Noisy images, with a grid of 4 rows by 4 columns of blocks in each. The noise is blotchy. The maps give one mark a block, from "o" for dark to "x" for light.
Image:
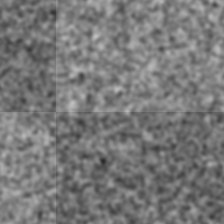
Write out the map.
o x x x
o x x x
x o o o
x o o o
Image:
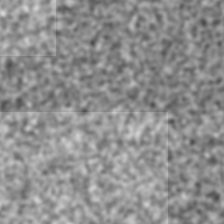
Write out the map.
x o o o
o o o o
x x x o
x x x o
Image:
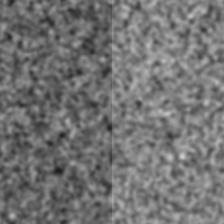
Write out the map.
o o x x
o o x x
o o x x
o o x x
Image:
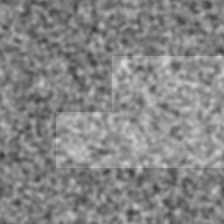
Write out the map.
o o o o
o o x x
o x x x
o o o o
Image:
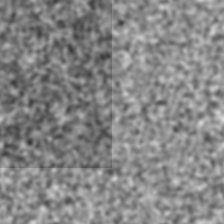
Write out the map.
o o x x
o o x x
o o x x
x x x x
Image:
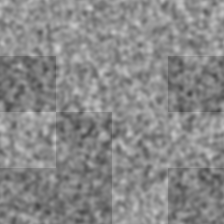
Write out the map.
x x x x
o x x o
x o x x
o o x o
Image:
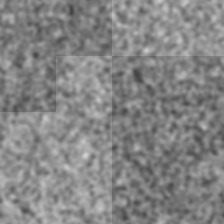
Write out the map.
o o x x
o x o o
x x o o
x x o o
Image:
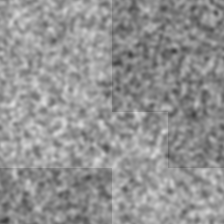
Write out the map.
x x o o
x x o o
x x x o
o o x x
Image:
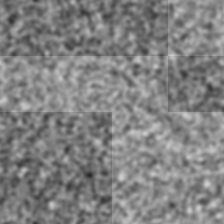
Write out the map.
o o o x
x x x o
o o x x
o o x x
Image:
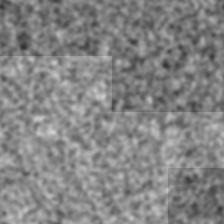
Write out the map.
o o o o
x x o o
x x x x
x x x o
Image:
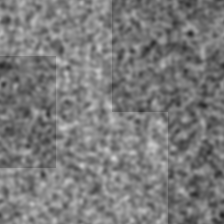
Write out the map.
x x o o
o x o o
o x x o
x x x o
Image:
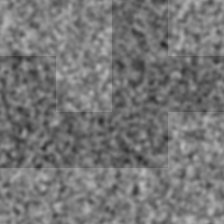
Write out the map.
x x o x
o x o o
o o o x
x x x x
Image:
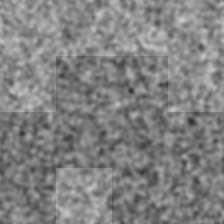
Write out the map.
x x x x
x o o x
o o o o
o x o o
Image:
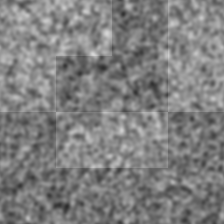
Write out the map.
x x o x
x o o x
o x x o
o o o o
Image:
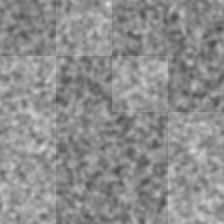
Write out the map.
o x o o
x o x o
x o o x
x o o x
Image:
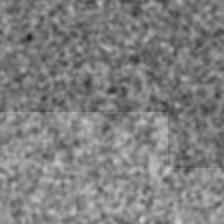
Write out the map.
o o o o
o o o o
x x x o
x x x x
